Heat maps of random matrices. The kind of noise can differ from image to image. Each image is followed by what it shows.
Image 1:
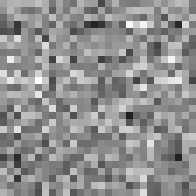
low rank plus noise
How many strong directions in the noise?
three or four
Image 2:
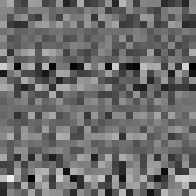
rows of uneven size
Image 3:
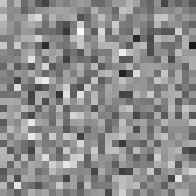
low rank plus noise
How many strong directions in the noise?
five to eight
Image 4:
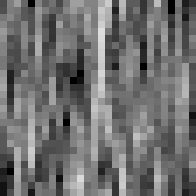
streaked along the columns
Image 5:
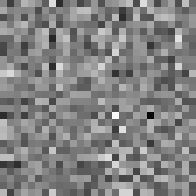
low rank plus noise
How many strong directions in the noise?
three or four
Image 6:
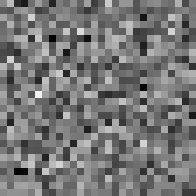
low rank plus noise
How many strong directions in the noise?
five to eight
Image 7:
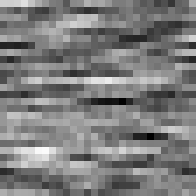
streaked along the rows
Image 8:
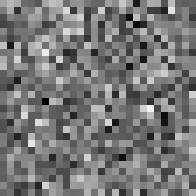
independent entries
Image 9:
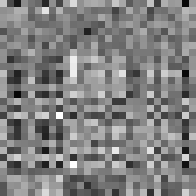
low rank plus noise
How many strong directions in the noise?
one
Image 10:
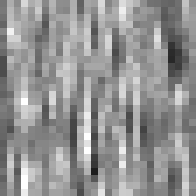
streaked along the columns
